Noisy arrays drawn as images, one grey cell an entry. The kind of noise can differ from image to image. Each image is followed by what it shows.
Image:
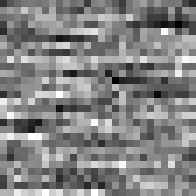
streaked along the rows
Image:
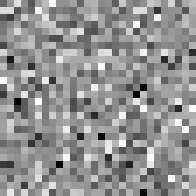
heavy tails
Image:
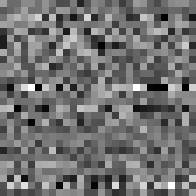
rows of uneven size
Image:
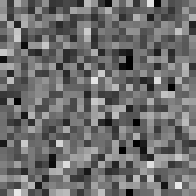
independent entries
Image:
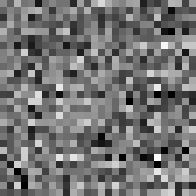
low rank plus noise
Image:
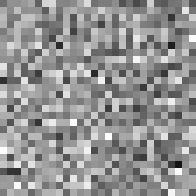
low rank plus noise
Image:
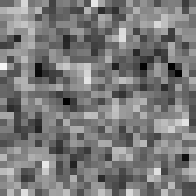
blotchy
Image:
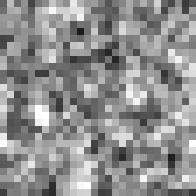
blotchy
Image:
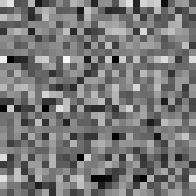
rows of uneven size
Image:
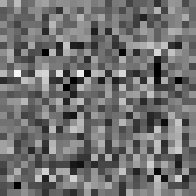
low rank plus noise
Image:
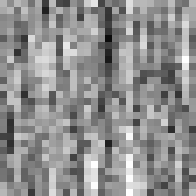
streaked along the columns
